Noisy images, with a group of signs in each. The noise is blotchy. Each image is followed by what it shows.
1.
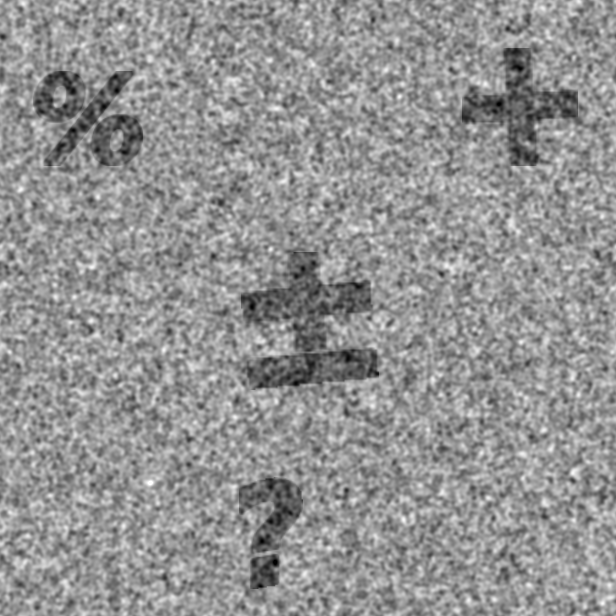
top left: percent sign; top right: plus sign; centre: plus-minus sign; bottom middle: question mark
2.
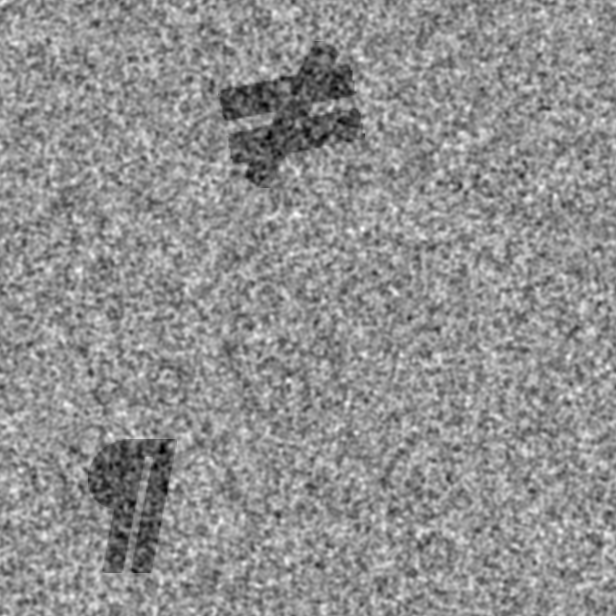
top middle: not-equal sign; bottom left: pilcrow
